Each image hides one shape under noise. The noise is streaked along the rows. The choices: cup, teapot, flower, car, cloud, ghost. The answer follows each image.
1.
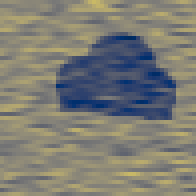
cloud
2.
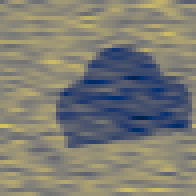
cloud
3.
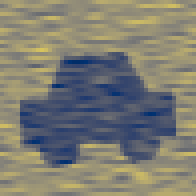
car
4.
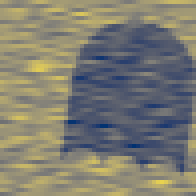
ghost
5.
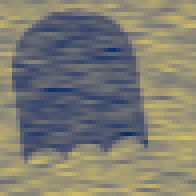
ghost
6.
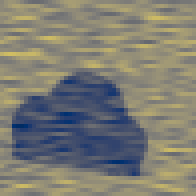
cloud
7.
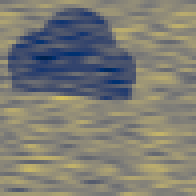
cloud
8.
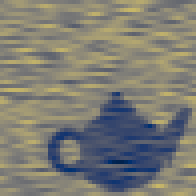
teapot
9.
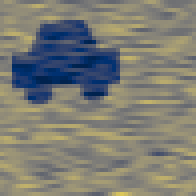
car
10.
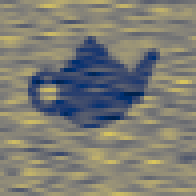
teapot
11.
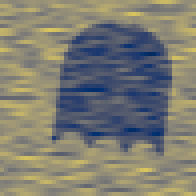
ghost
